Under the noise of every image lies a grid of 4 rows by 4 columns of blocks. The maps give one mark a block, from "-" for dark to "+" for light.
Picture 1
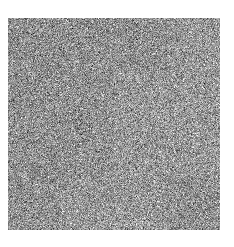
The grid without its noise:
---+
--++
--++
-++-
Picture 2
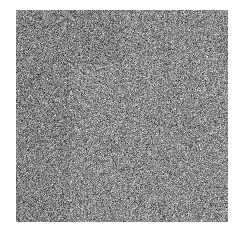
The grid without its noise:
--++
-+++
-+++
-+++
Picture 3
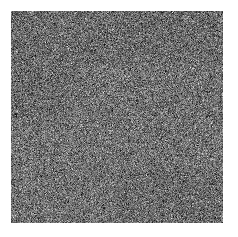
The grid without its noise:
----
-+++
++++
++--
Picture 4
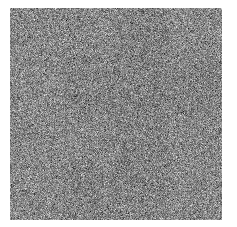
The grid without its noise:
++-+
+---
++-+
+--+
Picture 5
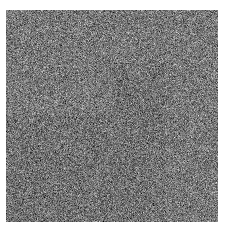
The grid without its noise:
++++
++-+
---+
---+
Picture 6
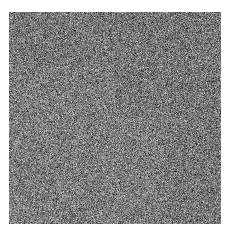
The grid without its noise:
----
++--
+++-
+++-
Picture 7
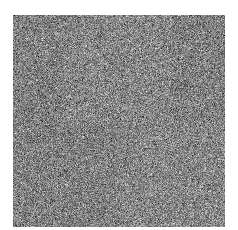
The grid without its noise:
-++-
-++-
--++
--++
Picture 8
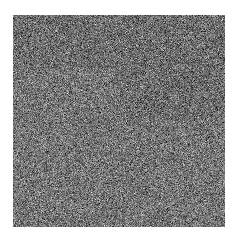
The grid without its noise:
----
++--
++++
++++
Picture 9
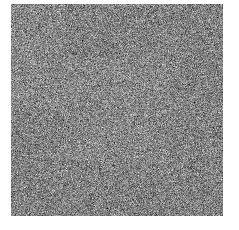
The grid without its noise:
+---
+++-
-++-
----
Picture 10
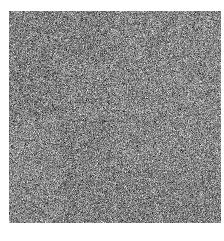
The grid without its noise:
--++
-+++
+-++
+---
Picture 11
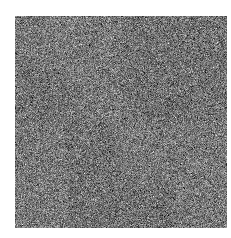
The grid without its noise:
++--
-+--
+-++
+--+
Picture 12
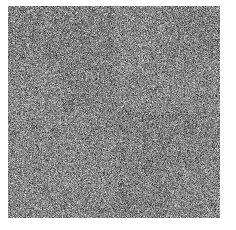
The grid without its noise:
--+-
+-++
++--
++-+
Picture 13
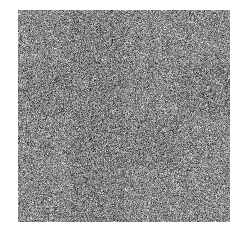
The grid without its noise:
+-++
--+-
+--+
+-++
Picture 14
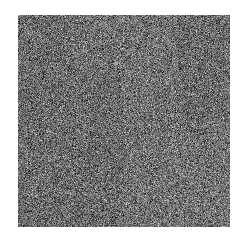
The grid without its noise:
-++-
--+-
--++
--++
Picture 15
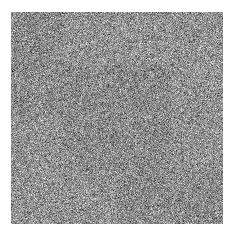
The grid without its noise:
-+++
---+
+--+
++--
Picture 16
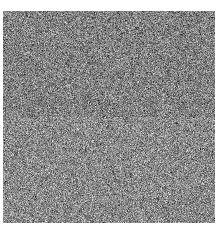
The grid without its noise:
----
----
++++
++++
